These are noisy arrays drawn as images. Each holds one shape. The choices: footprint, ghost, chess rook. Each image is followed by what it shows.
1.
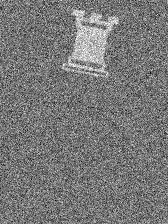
chess rook
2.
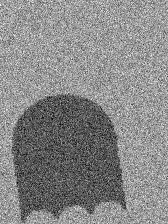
ghost
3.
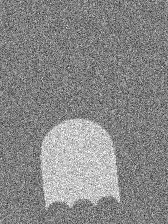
ghost
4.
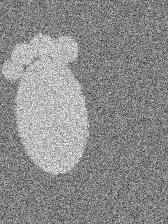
footprint
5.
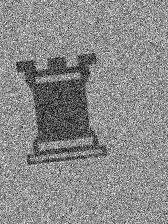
chess rook
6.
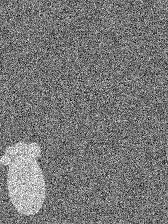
footprint
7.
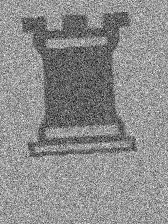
chess rook
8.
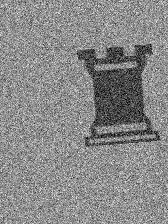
chess rook
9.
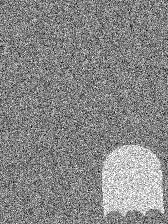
ghost
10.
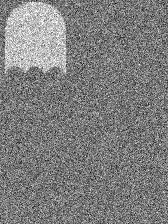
ghost
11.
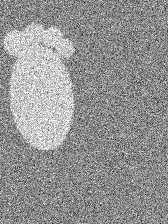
footprint
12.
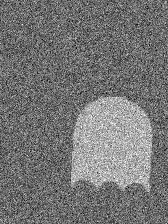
ghost
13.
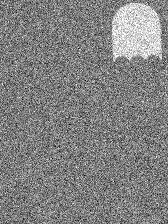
ghost
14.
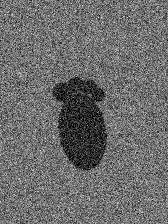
footprint
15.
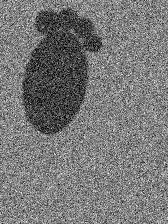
footprint
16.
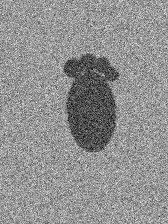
footprint
